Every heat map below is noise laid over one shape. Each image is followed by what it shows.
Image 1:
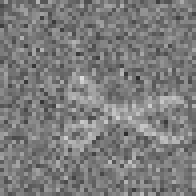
pair of scissors
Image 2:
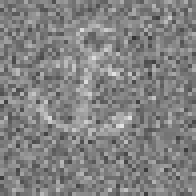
anchor
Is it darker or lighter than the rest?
lighter
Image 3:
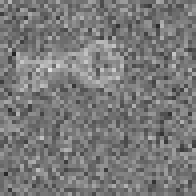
key
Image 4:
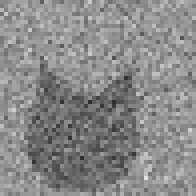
cat's head
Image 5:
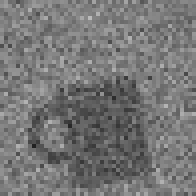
cup
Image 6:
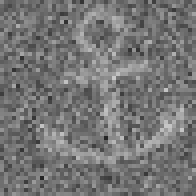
anchor
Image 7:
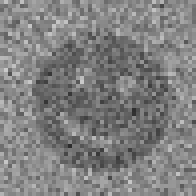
smiling face
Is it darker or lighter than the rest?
darker
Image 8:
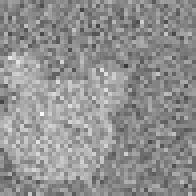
bear's head
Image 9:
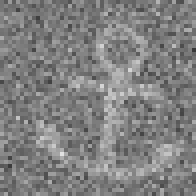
anchor
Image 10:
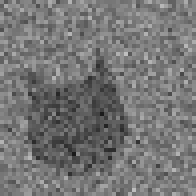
cat's head
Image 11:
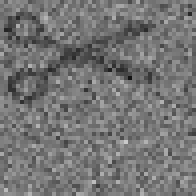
pair of scissors
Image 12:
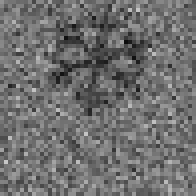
snowflake
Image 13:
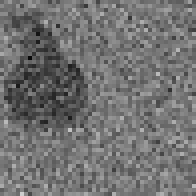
pear
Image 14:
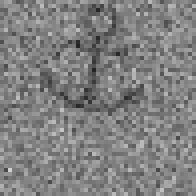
anchor
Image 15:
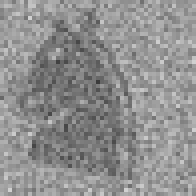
chess knight
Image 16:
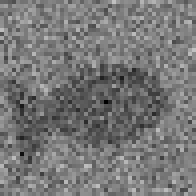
fish
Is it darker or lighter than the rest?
darker
